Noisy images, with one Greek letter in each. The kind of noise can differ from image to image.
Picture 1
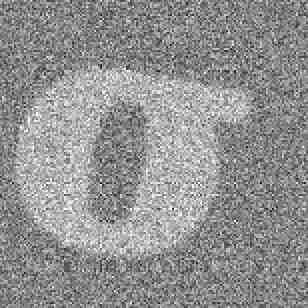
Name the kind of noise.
low rank plus noise
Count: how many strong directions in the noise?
one
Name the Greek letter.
sigma
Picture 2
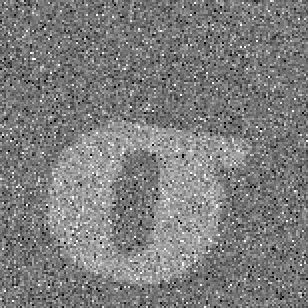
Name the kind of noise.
heavy tails
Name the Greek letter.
sigma
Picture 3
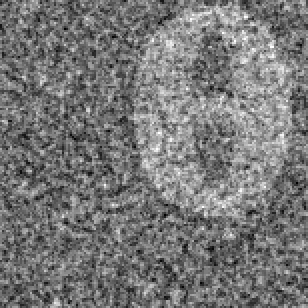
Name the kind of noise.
blotchy
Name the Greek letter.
theta
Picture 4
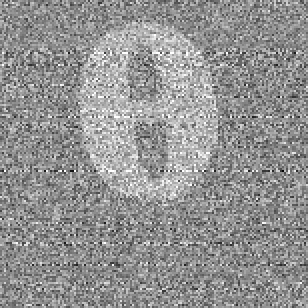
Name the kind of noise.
rows of uneven size
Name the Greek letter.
theta
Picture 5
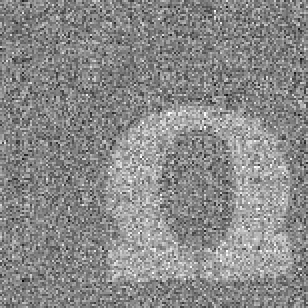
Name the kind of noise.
low rank plus noise
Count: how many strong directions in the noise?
five to eight
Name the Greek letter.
omega
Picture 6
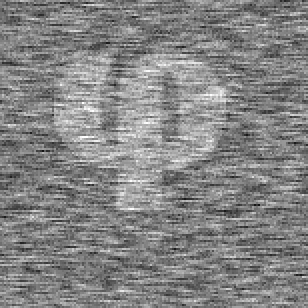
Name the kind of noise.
streaked along the rows
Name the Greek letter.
phi
